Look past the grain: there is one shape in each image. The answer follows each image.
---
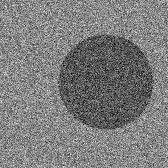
disc
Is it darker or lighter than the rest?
darker
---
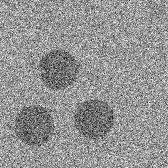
three dots
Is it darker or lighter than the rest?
darker
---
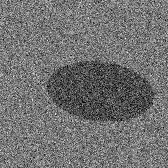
ellipse
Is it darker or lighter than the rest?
darker
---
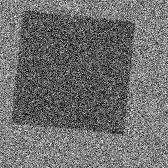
square
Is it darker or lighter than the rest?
darker
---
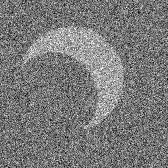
crescent
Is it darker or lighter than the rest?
lighter
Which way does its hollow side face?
down and left
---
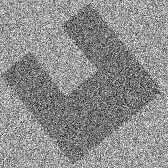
square with a notch
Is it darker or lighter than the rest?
darker
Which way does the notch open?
up and left
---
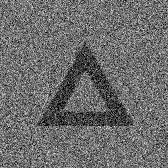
triangle frame
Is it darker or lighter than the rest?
darker
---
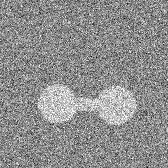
dumbbell
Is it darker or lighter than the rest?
lighter
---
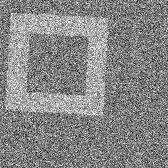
square frame
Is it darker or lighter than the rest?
lighter
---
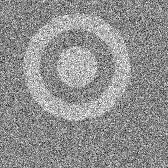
bullseye
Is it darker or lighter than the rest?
lighter
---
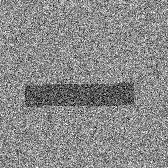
bar
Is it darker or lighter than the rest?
darker
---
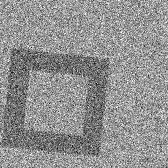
square frame
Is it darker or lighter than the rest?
darker
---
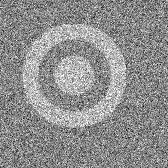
bullseye
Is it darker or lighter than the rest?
lighter
